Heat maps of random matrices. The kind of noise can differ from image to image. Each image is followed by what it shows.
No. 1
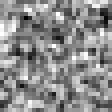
blotchy
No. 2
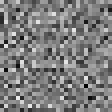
low rank plus noise
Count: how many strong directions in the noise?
three or four
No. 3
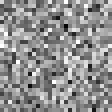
independent entries
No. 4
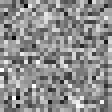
independent entries
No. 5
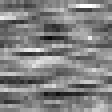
streaked along the rows
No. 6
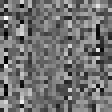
columns of uneven size
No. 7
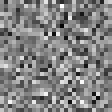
low rank plus noise
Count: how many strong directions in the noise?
three or four
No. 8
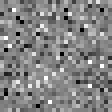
heavy tails
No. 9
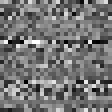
rows of uneven size
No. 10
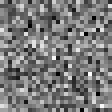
independent entries
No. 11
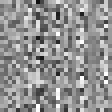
columns of uneven size
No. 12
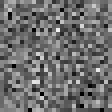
low rank plus noise
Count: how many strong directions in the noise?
five to eight
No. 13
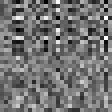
low rank plus noise
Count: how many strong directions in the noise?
one
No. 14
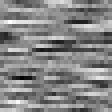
streaked along the rows
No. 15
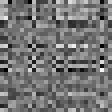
low rank plus noise
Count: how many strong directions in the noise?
one
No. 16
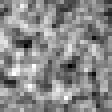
blotchy
